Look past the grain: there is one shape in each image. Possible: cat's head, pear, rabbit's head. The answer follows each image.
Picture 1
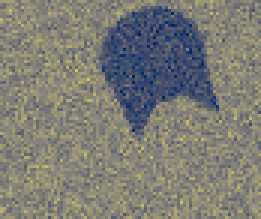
cat's head
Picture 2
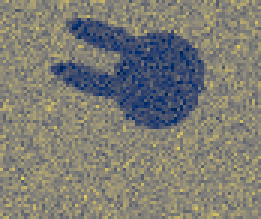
rabbit's head
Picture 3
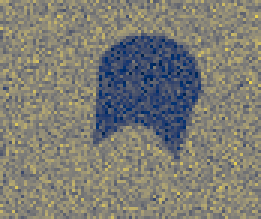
cat's head
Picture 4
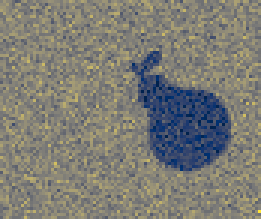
pear
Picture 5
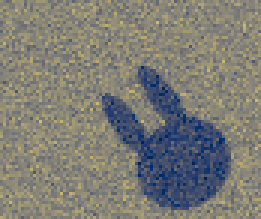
rabbit's head
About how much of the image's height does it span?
two thirds
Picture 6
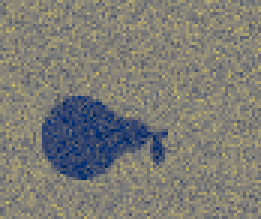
pear
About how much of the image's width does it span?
half
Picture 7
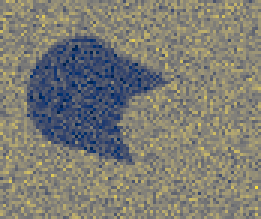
cat's head
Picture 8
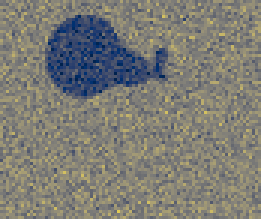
pear
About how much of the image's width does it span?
half
